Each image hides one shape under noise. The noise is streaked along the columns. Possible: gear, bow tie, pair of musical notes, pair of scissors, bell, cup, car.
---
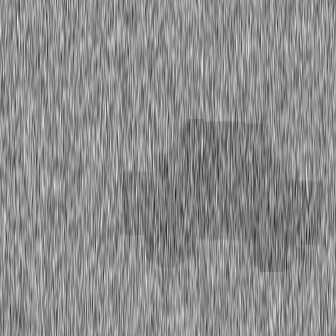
car
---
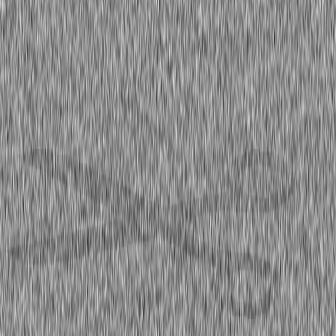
pair of scissors
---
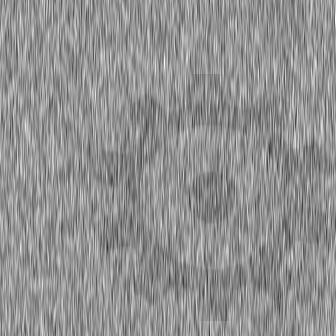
gear
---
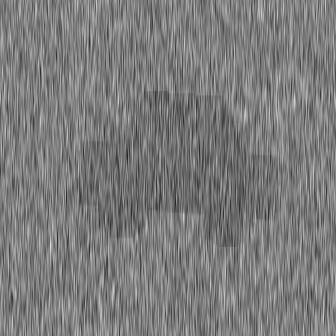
car
